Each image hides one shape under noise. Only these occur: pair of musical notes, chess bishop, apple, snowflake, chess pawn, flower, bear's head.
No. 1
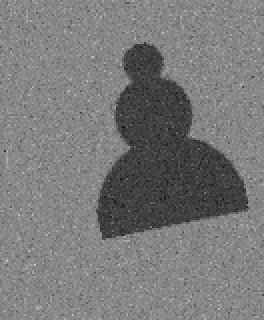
chess pawn
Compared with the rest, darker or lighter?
darker
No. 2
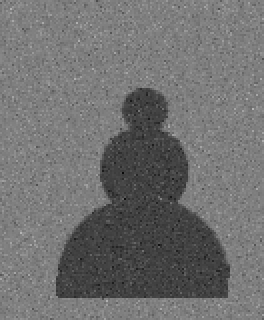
chess pawn
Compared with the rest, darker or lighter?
darker
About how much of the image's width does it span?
two thirds
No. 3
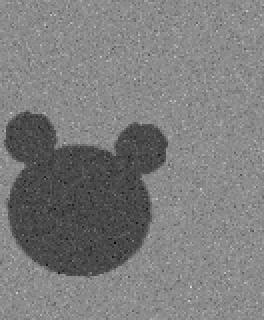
bear's head
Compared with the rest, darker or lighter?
darker
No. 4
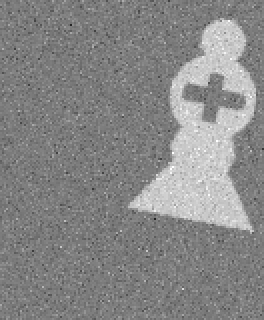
chess bishop
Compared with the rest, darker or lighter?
lighter
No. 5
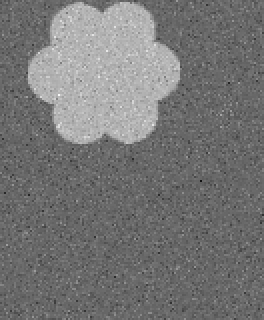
flower
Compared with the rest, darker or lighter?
lighter
